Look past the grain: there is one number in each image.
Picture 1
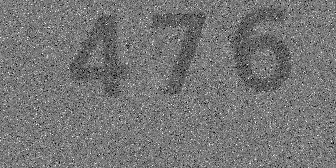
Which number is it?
476
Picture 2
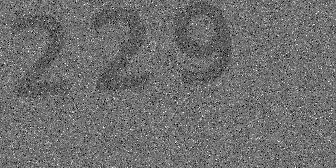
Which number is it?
229
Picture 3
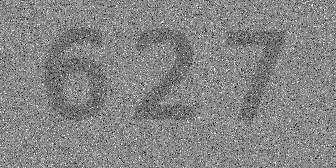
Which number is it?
627
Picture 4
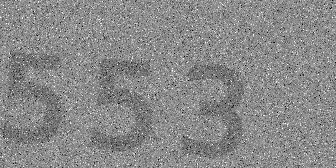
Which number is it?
553
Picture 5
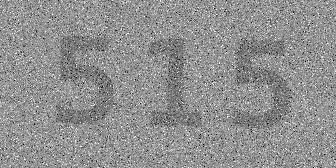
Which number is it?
515
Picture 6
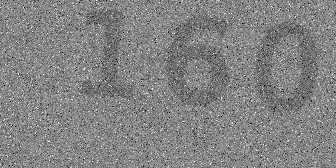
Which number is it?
160
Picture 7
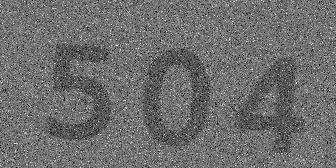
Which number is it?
504
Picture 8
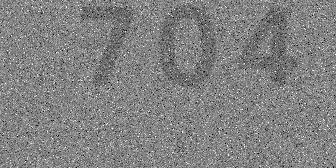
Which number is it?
704
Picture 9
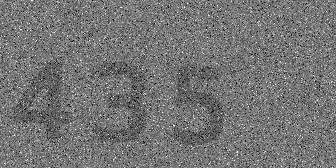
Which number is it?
435
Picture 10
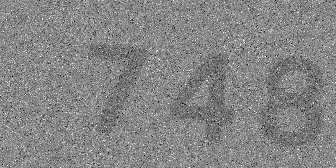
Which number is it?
748
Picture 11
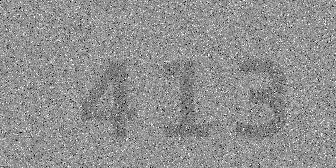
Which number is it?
413
